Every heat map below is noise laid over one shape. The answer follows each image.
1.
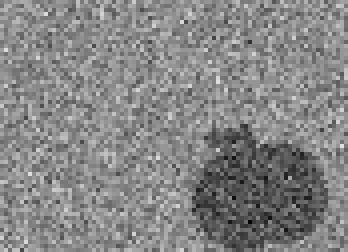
apple
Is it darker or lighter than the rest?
darker
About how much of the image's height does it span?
half
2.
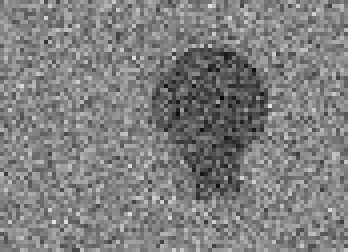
light bulb
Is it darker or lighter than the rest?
darker
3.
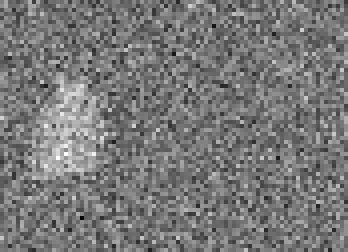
chess knight
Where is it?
middle left
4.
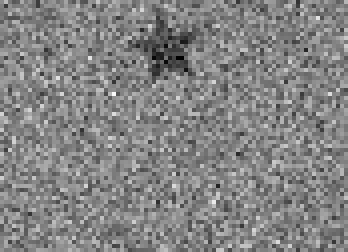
star
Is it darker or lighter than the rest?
darker
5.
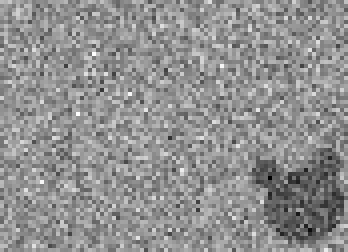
bear's head
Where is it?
bottom right
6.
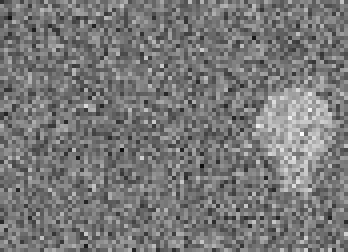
light bulb
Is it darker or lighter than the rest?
lighter
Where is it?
middle right
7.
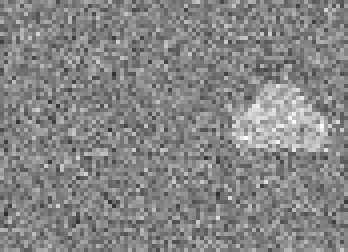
cloud
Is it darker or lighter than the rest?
lighter
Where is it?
middle right
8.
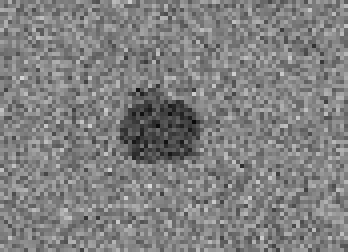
apple
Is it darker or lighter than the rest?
darker
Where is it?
centre
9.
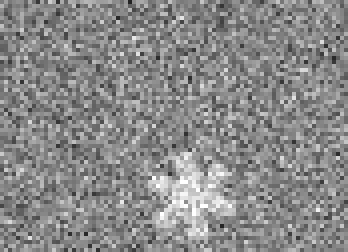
asterisk
